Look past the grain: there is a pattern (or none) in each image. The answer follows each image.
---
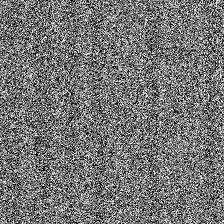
bands of columns
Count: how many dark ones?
6
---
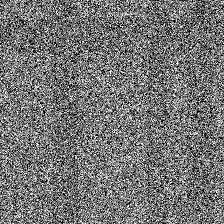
bands of rows crossing bands of columns
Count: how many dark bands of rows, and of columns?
1 and 3
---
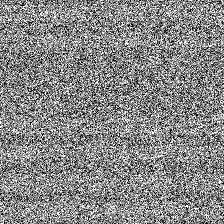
bands of rows
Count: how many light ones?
6
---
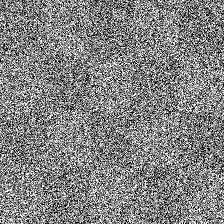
a checkerboard
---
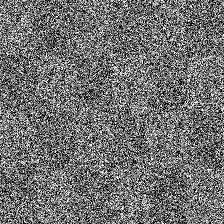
a checkerboard
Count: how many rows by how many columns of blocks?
4 by 6
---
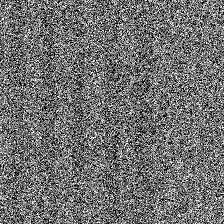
bands of columns
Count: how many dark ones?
5
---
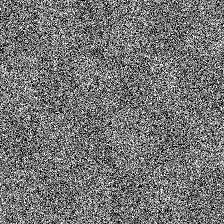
a checkerboard
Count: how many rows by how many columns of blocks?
4 by 6
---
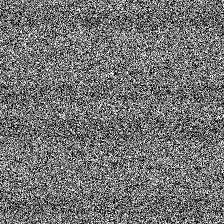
bands of rows
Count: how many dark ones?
4
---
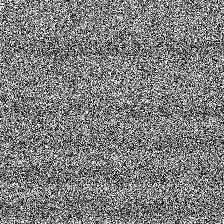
bands of rows
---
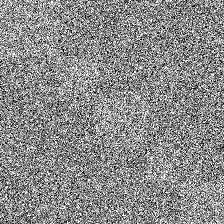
blocks along the diagonal
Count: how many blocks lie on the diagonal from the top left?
5
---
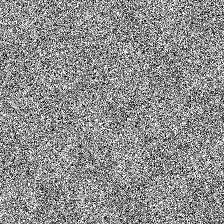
a checkerboard
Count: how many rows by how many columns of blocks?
5 by 6
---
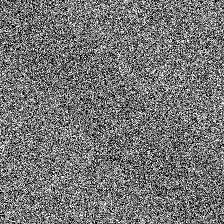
a diagonal band
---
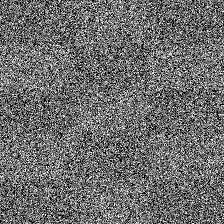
a checkerboard
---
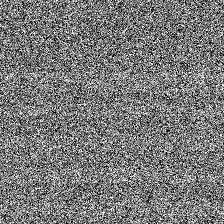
bands of rows
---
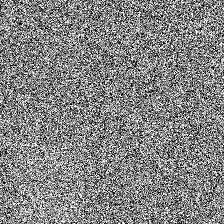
one block
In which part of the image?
bottom left
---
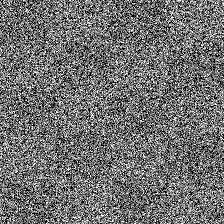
a checkerboard
